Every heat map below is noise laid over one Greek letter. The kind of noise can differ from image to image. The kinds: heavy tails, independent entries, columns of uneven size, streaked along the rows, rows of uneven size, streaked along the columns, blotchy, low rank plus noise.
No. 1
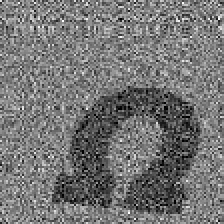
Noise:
low rank plus noise
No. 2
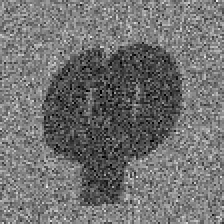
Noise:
independent entries
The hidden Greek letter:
phi
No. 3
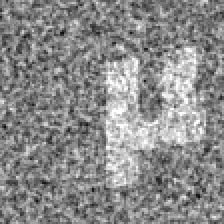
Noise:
blotchy
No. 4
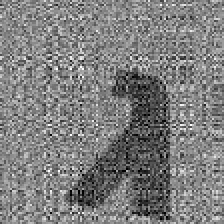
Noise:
low rank plus noise
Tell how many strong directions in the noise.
two
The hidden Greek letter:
lambda
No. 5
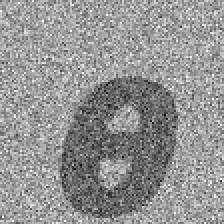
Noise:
independent entries
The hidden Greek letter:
theta
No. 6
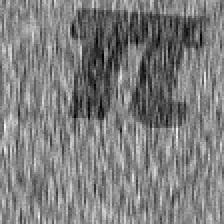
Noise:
streaked along the columns
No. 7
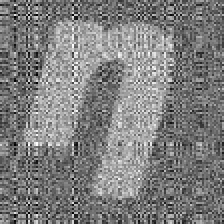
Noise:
low rank plus noise
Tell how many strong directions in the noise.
one
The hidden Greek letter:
eta
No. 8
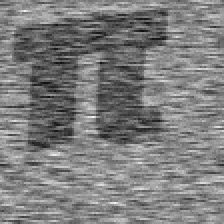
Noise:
streaked along the rows
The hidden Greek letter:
pi
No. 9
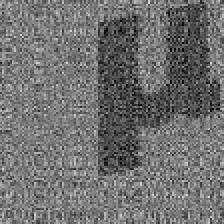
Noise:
low rank plus noise
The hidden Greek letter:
mu
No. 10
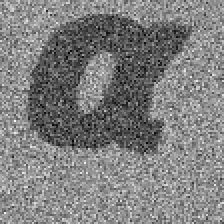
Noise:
independent entries
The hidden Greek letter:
alpha
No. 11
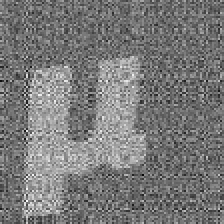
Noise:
low rank plus noise
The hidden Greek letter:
mu
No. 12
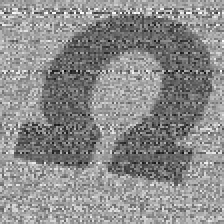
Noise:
rows of uneven size
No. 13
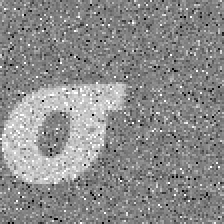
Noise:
heavy tails
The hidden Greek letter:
sigma
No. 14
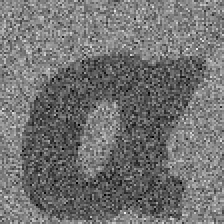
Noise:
independent entries
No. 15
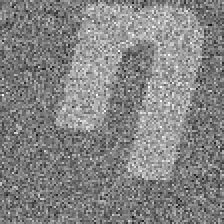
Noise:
independent entries
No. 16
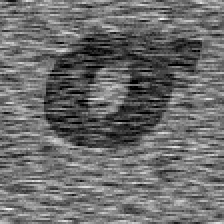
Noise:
streaked along the rows
